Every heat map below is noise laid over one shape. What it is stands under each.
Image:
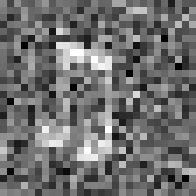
light pair of musical notes
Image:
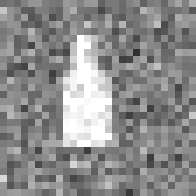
light bottle
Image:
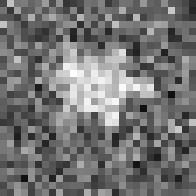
light turtle
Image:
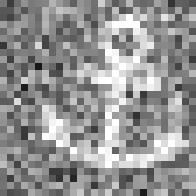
light anchor
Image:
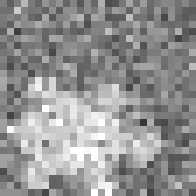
light turtle
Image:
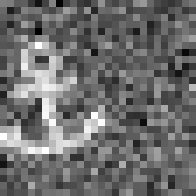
light anchor
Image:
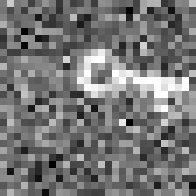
light key
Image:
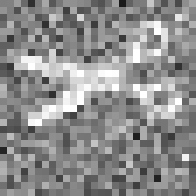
light pair of scissors
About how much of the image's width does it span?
nearly all
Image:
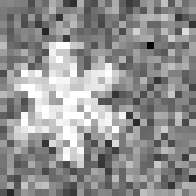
light asterisk
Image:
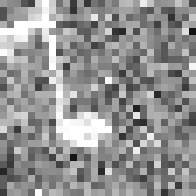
light musical note
